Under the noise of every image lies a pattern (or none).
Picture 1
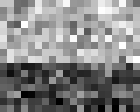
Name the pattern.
a sharp edge
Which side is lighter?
top
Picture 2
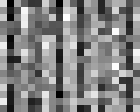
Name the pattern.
vertical stripes
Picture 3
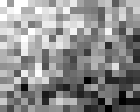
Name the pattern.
a smooth slope
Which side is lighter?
top left
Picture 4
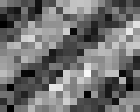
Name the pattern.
diagonal stripes
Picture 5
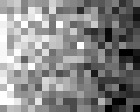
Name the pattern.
a smooth slope
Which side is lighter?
left
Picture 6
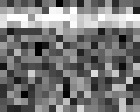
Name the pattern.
one horizontal stripe
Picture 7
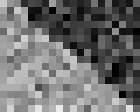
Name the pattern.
a sharp edge
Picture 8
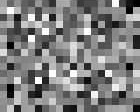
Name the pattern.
only noise
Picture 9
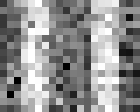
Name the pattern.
vertical stripes
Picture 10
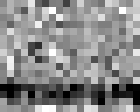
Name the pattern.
one horizontal stripe
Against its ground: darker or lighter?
darker
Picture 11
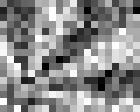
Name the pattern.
spokes from one point
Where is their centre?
bottom left
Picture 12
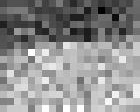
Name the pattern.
a sharp edge
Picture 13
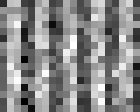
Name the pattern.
vertical stripes
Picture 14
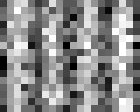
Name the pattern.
vertical stripes
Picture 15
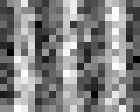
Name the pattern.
vertical stripes
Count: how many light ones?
3
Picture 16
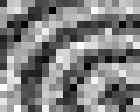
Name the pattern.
rings round one point
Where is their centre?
bottom right
